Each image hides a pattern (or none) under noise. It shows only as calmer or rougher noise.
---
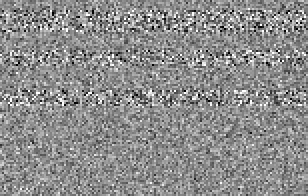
bands of rows
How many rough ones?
3
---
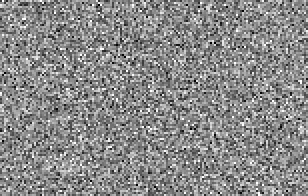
only noise
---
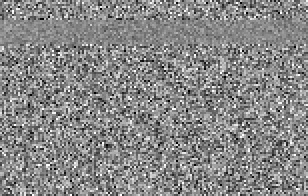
one band of rows
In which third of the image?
top
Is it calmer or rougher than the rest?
calmer
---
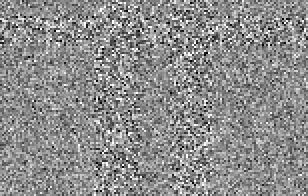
bands of rows crossing bands of columns
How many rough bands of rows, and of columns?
1 and 2
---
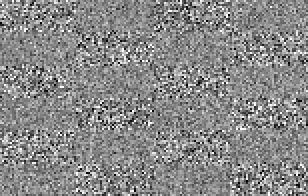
a checkerboard
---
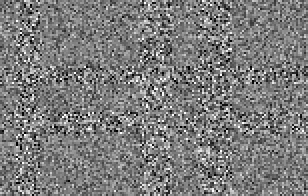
bands of rows crossing bands of columns
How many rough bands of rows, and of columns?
2 and 3
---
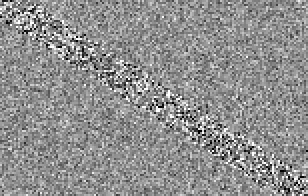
a diagonal band
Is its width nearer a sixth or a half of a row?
a sixth
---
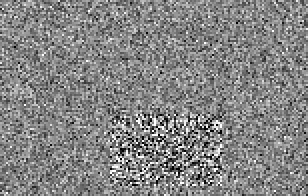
one block
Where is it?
bottom middle
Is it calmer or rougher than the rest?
rougher
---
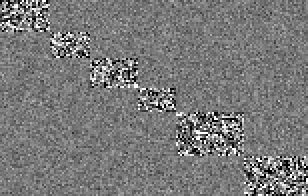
blocks along the diagonal
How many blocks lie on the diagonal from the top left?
6
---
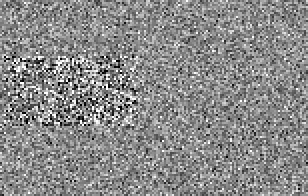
one block
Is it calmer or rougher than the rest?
rougher
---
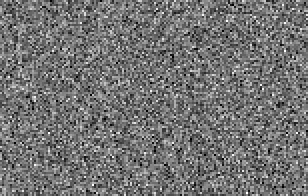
only noise
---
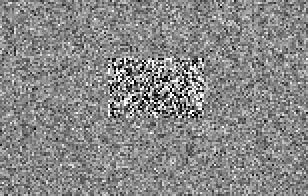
one block
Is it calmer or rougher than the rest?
rougher
